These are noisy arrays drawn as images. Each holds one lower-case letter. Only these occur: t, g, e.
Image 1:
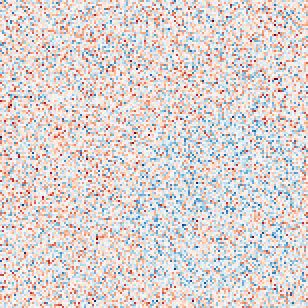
blue e
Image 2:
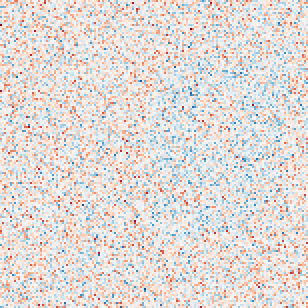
blue g
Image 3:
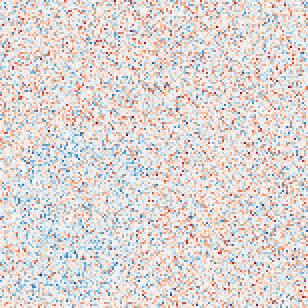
blue g
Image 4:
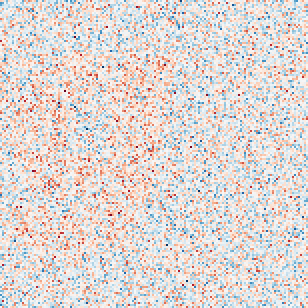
red g
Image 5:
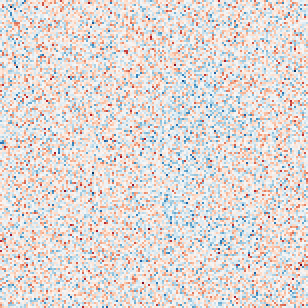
blue t
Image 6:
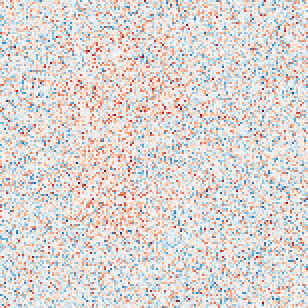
red t
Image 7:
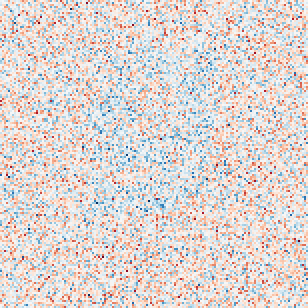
blue g
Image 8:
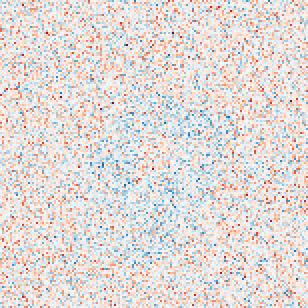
blue g
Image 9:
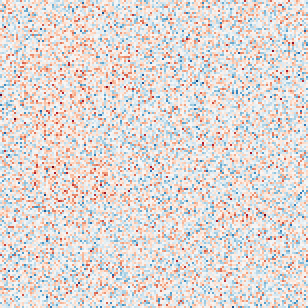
red t
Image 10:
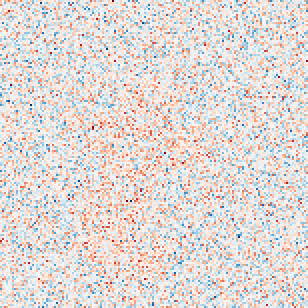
red t
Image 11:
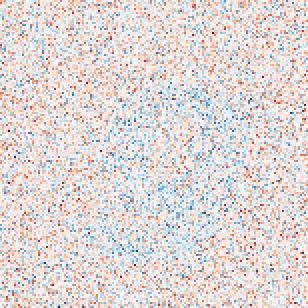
blue g
